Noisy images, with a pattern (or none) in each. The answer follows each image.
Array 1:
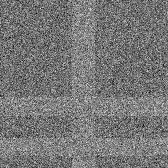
bands of rows crossing bands of columns
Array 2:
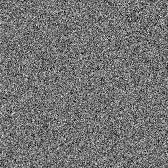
only noise
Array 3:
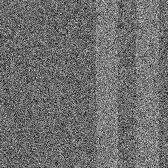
bands of columns
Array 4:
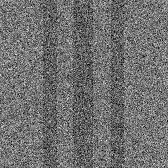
bands of columns
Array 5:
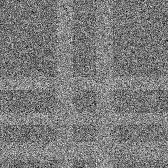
bands of rows crossing bands of columns
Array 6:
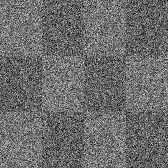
a checkerboard
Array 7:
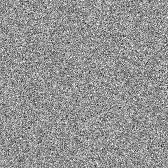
only noise
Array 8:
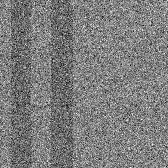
bands of columns
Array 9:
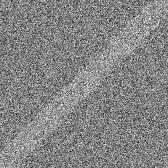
a diagonal band
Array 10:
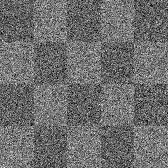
a checkerboard
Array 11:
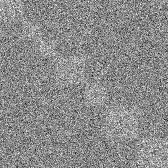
blocks along the diagonal
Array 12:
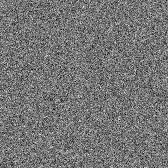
only noise
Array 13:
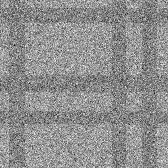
bands of rows crossing bands of columns
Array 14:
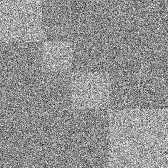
blocks along the diagonal
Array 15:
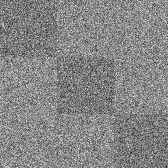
blocks along the diagonal
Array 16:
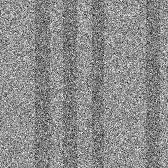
bands of columns
